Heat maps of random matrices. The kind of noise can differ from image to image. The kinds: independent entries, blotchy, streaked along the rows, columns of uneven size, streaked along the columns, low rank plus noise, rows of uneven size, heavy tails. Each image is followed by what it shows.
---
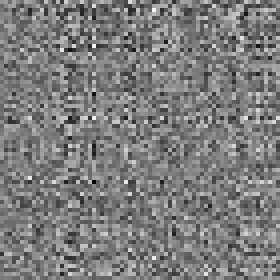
low rank plus noise
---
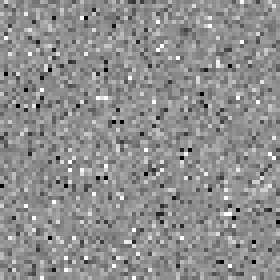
heavy tails
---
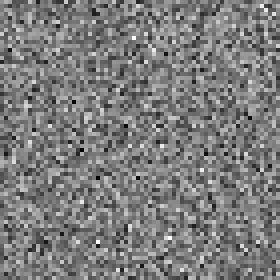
independent entries
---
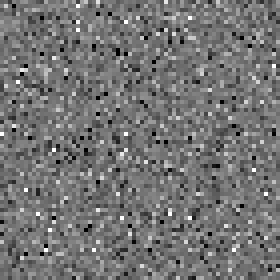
heavy tails
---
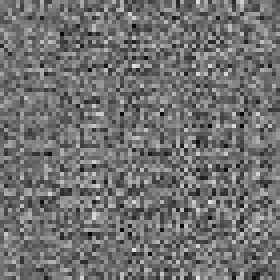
low rank plus noise
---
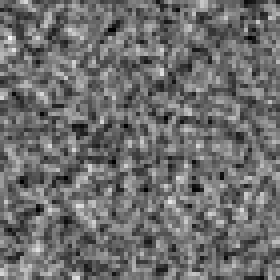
blotchy
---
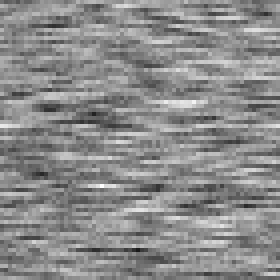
streaked along the rows
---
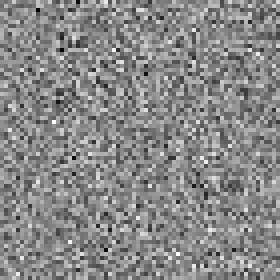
low rank plus noise
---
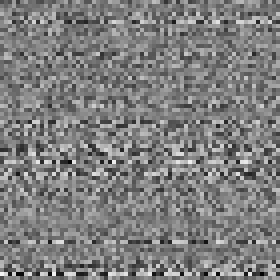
rows of uneven size
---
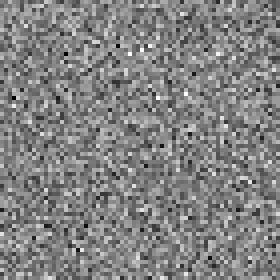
independent entries
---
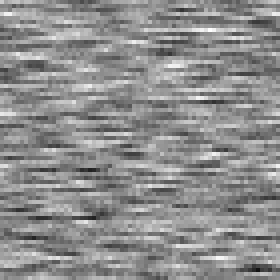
streaked along the rows
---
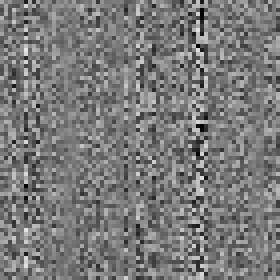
columns of uneven size
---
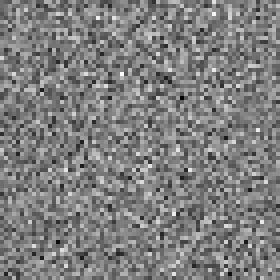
independent entries
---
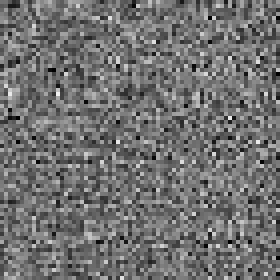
low rank plus noise
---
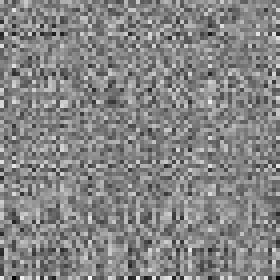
low rank plus noise
